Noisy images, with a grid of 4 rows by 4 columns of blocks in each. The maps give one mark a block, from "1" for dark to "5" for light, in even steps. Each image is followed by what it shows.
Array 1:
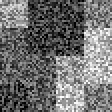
4 1 1 3
2 1 1 5
2 2 4 5
1 2 5 3
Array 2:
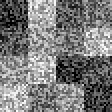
1 5 2 3
2 4 3 5
4 5 1 2
5 3 4 1
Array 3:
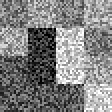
3 4 3 4
4 1 5 3
2 1 5 4
2 2 2 5
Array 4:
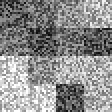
1 2 3 4
2 1 2 1
5 3 4 4
5 5 1 4
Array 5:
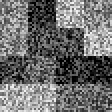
4 1 5 4
4 2 2 5
2 3 1 1
5 5 3 3
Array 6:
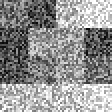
2 1 4 5
1 3 3 1
1 2 3 2
4 4 4 5
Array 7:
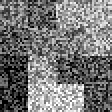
3 2 4 4
2 3 3 4
1 4 2 2
1 5 5 2
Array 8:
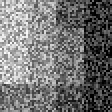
5 4 2 1
5 4 3 1
5 4 3 1
3 3 2 1
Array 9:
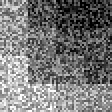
4 2 1 1
4 3 2 2
5 3 3 2
5 5 4 4
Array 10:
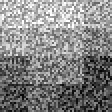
5 5 5 4
4 4 4 3
2 3 3 1
1 2 1 1
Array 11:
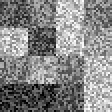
2 3 5 3
5 2 5 4
3 4 3 5
1 1 2 5
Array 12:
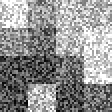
5 3 4 4
3 2 4 5
1 1 2 5
1 4 1 2
